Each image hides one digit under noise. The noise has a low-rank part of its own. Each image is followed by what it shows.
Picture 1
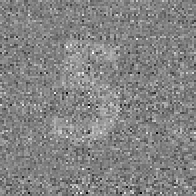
light 5
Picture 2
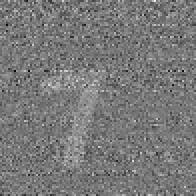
light 7
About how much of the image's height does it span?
half
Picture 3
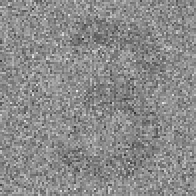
dark 3
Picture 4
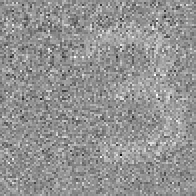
light 3
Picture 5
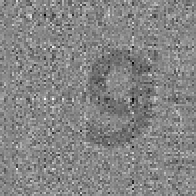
dark 9
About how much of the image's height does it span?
half
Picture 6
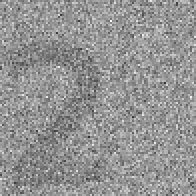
dark 2
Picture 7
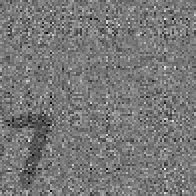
dark 7, bottom left
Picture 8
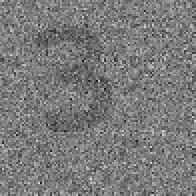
dark 3
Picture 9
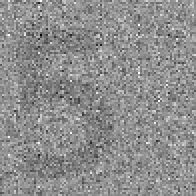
dark 5
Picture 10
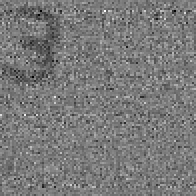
dark 3, top left
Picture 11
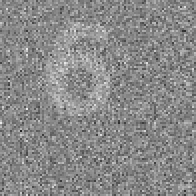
light 6
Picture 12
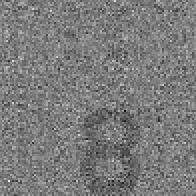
dark 8, bottom middle
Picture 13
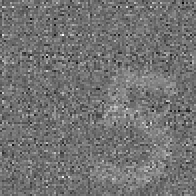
light 5
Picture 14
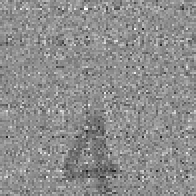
dark 4, bottom middle
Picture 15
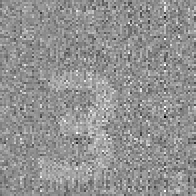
light 3
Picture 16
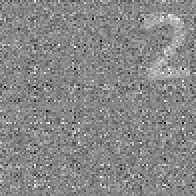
light 2, top right
